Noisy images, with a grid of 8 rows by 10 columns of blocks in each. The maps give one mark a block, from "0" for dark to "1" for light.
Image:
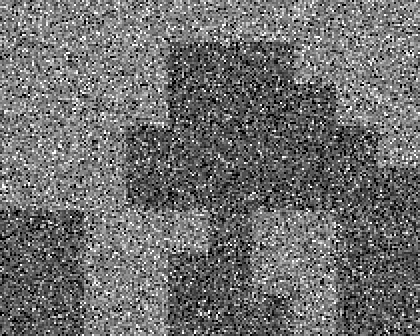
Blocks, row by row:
1 1 1 1 1 1 1 1 1 1
1 1 1 1 0 0 0 1 1 1
1 1 1 1 0 0 0 0 1 1
1 1 1 0 0 0 0 0 0 1
1 1 1 0 0 0 0 0 0 0
0 0 1 1 1 0 1 1 0 0
0 0 1 1 0 0 1 1 0 0
0 0 1 1 0 0 0 1 0 0
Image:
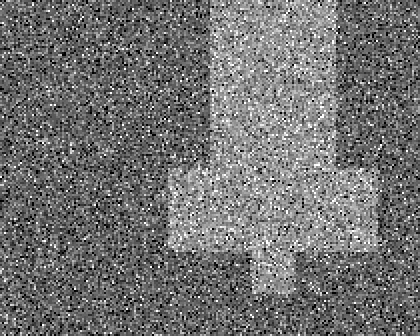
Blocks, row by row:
0 0 0 0 0 1 1 1 0 0
0 0 0 0 0 1 1 1 0 0
0 0 0 0 0 1 1 1 0 0
0 0 0 0 0 1 1 1 0 0
0 0 0 0 1 1 1 1 1 0
0 0 0 0 1 1 1 1 1 0
0 0 0 0 0 0 1 0 0 0
0 0 0 0 0 0 0 0 0 0
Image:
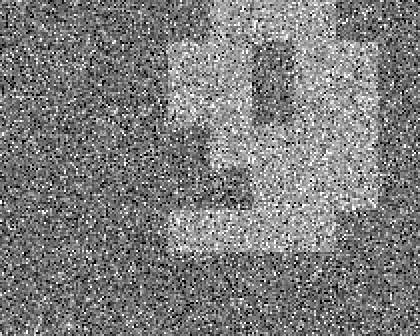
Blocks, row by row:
0 0 0 0 0 1 1 1 0 0
0 0 0 0 1 1 0 1 1 0
0 0 0 0 1 1 0 1 1 0
0 0 0 0 0 1 1 1 1 0
0 0 0 0 0 0 1 1 1 0
0 0 0 0 1 1 1 1 0 0
0 0 0 0 0 0 0 0 0 0
0 0 0 0 0 0 0 0 0 0
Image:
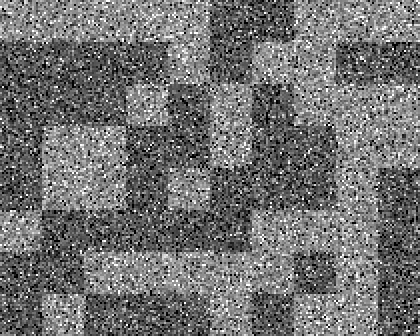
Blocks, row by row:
1 1 1 1 1 0 0 1 1 1
0 0 0 0 1 0 1 1 0 0
0 0 0 1 0 1 0 1 1 1
0 1 1 0 0 1 0 0 1 1
0 1 1 0 1 0 0 0 1 0
1 0 0 0 0 0 1 1 1 0
0 0 1 1 1 1 1 0 1 0
0 1 0 0 0 1 0 1 1 0
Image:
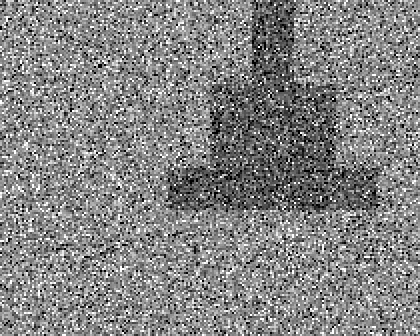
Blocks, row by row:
1 1 1 1 1 1 0 1 1 1
1 1 1 1 1 1 0 1 1 1
1 1 1 1 1 0 0 0 1 1
1 1 1 1 1 0 0 0 1 1
1 1 1 1 0 0 0 0 0 1
1 1 1 1 1 1 1 1 1 1
1 1 1 1 1 1 1 1 1 1
1 1 1 1 1 1 1 1 1 1
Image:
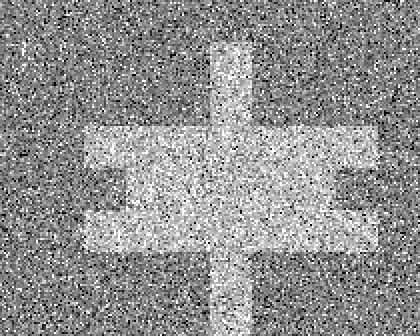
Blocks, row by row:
0 0 0 0 0 0 0 0 0 0
0 0 0 0 0 1 0 0 0 0
0 0 0 0 0 1 0 0 0 0
0 0 1 1 1 1 1 1 1 0
0 0 0 1 1 1 1 1 0 0
0 0 1 1 1 1 1 1 1 0
0 0 0 0 0 1 0 0 0 0
0 0 0 0 0 1 0 0 0 0
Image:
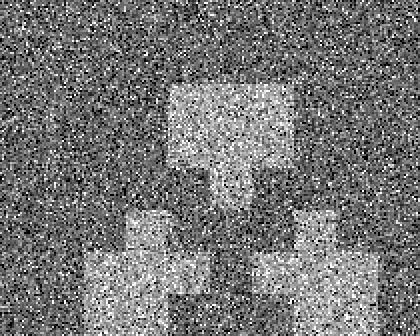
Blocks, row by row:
0 0 0 0 0 0 0 0 0 0
0 0 0 0 0 0 0 0 0 0
0 0 0 0 1 1 1 0 0 0
0 0 0 0 1 1 1 0 0 0
0 0 0 0 0 1 0 0 0 0
0 0 0 1 0 0 0 1 0 0
0 0 1 1 1 0 1 1 1 0
0 0 1 1 0 0 0 1 1 0
